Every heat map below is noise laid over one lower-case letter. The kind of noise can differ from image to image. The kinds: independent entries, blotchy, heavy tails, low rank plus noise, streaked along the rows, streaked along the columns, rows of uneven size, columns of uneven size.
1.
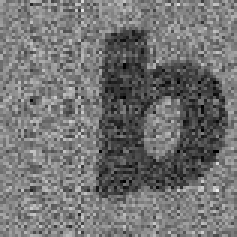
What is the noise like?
low rank plus noise
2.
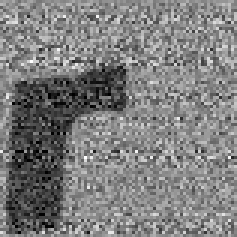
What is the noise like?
rows of uneven size
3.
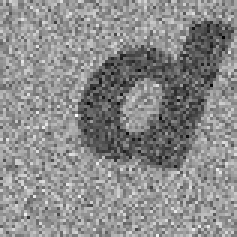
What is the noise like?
independent entries
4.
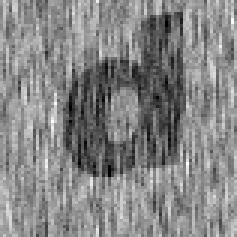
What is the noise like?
streaked along the columns
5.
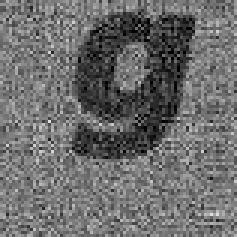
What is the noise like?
low rank plus noise
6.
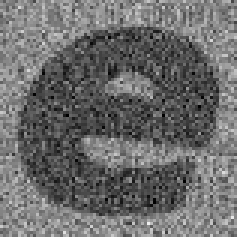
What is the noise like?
low rank plus noise
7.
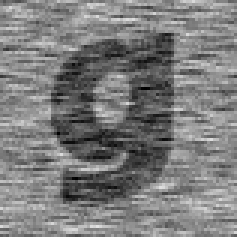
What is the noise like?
streaked along the rows
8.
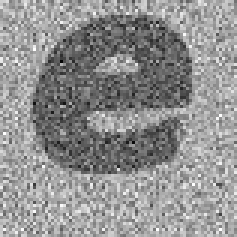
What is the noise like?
low rank plus noise
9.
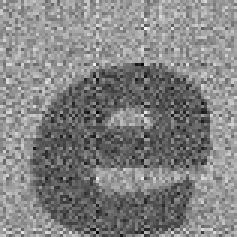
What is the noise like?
low rank plus noise
